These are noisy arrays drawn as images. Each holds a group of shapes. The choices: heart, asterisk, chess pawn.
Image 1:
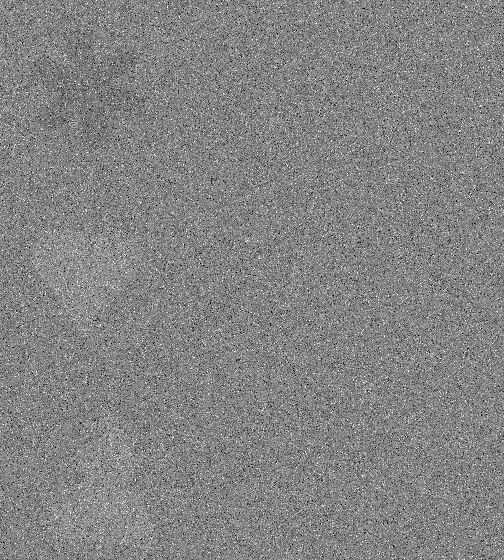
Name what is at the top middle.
nothing
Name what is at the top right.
nothing
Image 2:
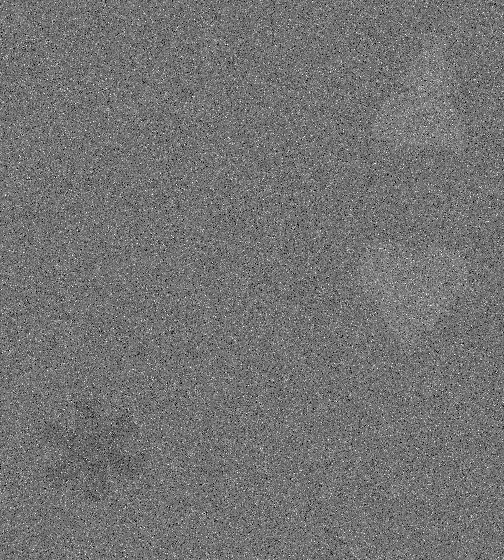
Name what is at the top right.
chess pawn
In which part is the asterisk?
bottom left
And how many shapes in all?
3
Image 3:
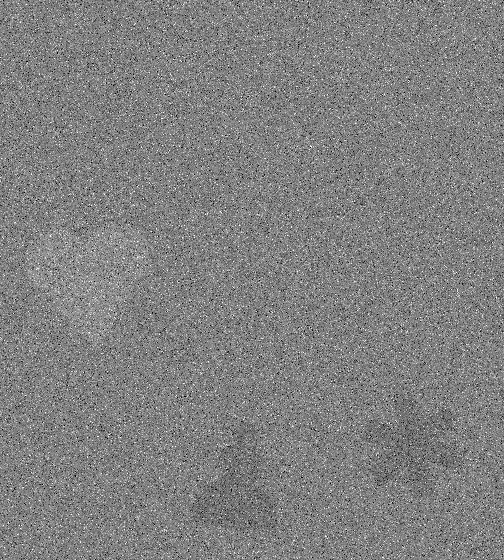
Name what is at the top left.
nothing
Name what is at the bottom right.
asterisk
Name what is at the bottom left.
nothing
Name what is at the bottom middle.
chess pawn
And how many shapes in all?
3
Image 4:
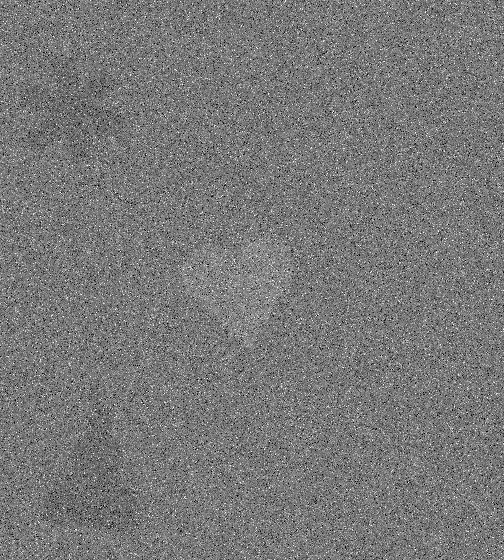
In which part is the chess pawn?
bottom left
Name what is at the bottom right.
nothing
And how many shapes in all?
3
